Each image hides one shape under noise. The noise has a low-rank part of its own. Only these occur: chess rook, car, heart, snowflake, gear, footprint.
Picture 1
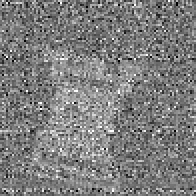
chess rook
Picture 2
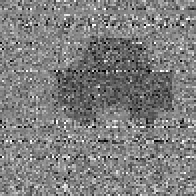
car
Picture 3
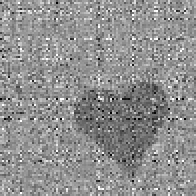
heart
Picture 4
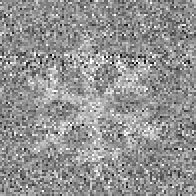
snowflake
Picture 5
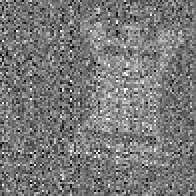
chess rook
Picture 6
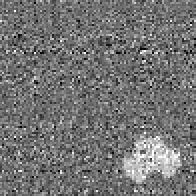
car
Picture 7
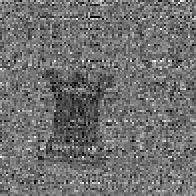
chess rook
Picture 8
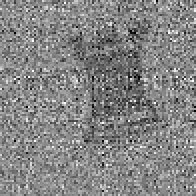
chess rook
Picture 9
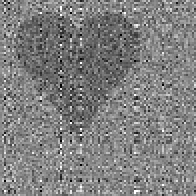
heart
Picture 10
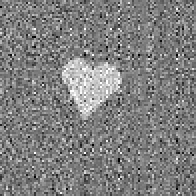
heart
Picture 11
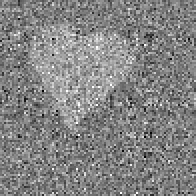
heart
